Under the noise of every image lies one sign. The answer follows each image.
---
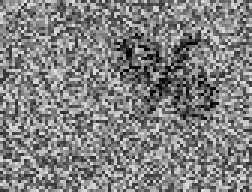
percent sign
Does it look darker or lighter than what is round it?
darker
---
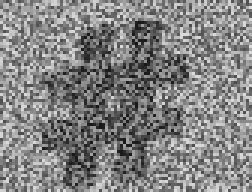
hash sign
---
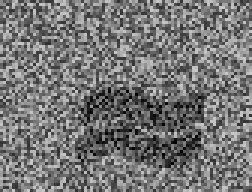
approximately sign
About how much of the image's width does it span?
half
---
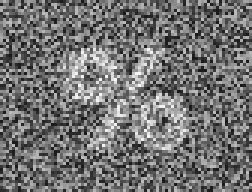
percent sign
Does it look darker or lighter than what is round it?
lighter
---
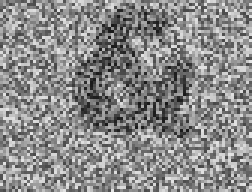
ampersand
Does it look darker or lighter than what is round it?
darker
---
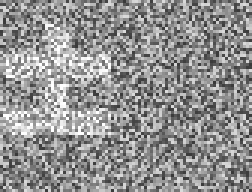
plus-minus sign
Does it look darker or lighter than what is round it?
lighter
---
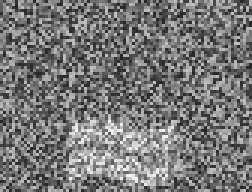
approximately sign
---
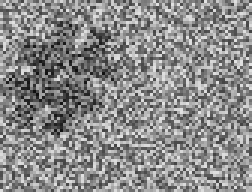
hash sign
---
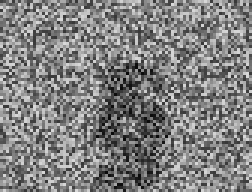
section sign
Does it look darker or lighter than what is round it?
darker
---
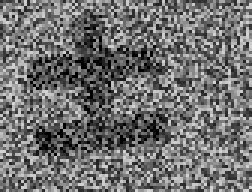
plus-minus sign
